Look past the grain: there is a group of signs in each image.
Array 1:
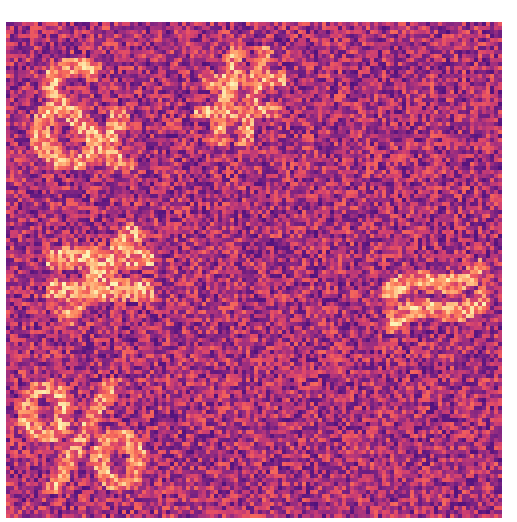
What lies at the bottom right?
nothing
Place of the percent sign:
bottom left
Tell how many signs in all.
5
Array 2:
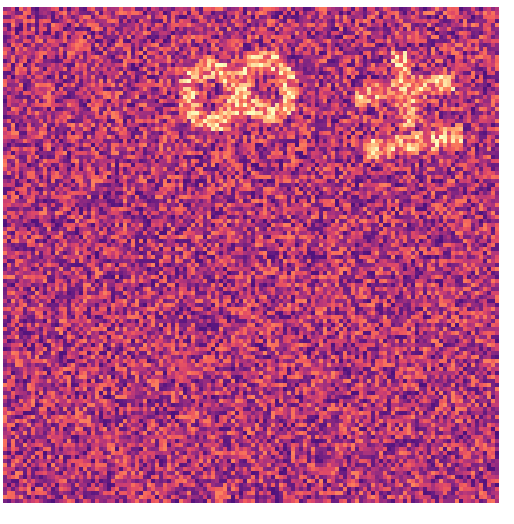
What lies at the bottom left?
nothing
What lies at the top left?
nothing
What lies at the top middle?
infinity sign
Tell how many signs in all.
2
